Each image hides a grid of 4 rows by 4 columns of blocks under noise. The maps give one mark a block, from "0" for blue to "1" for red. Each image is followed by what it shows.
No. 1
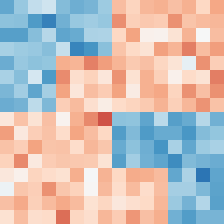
0 0 1 1
0 1 1 1
1 1 0 0
1 1 1 0
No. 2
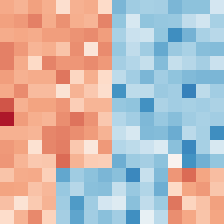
1 1 0 0
1 1 0 0
1 1 0 0
1 0 0 1
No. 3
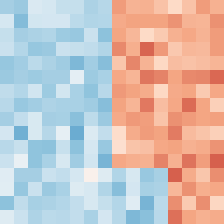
0 0 1 1
0 0 1 1
0 0 1 1
0 0 0 1
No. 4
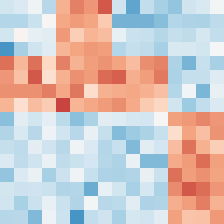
0 1 0 0
1 1 1 0
0 0 0 1
0 0 0 1
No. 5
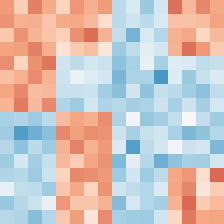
1 1 0 1
1 0 0 0
0 1 0 0
0 1 0 1
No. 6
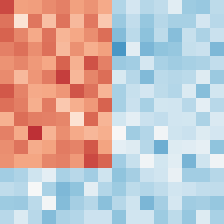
1 1 0 0
1 1 0 0
1 1 0 0
0 0 0 0
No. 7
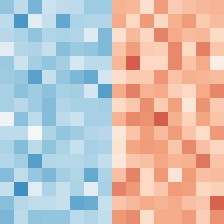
0 0 1 1
0 0 1 1
0 0 1 1
0 0 1 1
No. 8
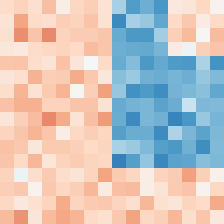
1 1 0 1
1 1 0 0
1 1 0 0
1 1 1 1
